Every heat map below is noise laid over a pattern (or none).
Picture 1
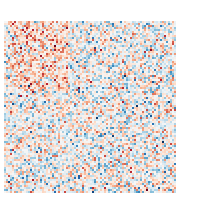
one block
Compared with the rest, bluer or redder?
redder
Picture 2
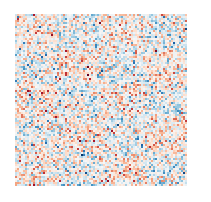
a checkerboard
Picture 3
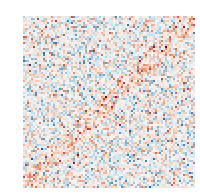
a diagonal band
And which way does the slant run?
bottom left to top right
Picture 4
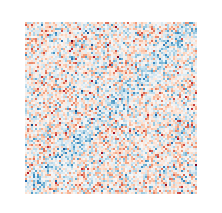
a diagonal band
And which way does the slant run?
bottom left to top right
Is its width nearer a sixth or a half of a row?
a sixth
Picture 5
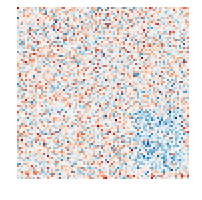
one block
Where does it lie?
bottom right
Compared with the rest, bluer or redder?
bluer
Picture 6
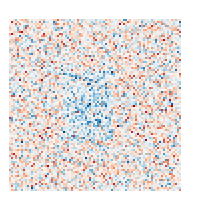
one block
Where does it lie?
centre
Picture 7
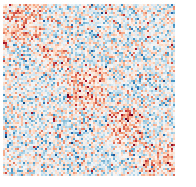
blocks along the diagonal
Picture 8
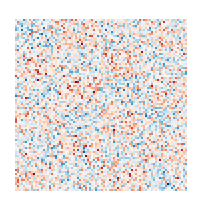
a checkerboard
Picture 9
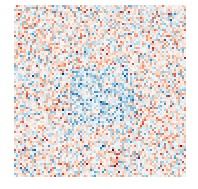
one block
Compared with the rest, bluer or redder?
bluer
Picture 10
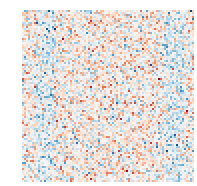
bands of columns
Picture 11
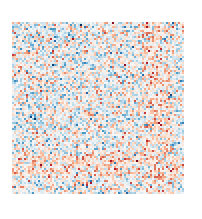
bands of rows crossing bands of columns
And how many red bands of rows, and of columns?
1 and 1
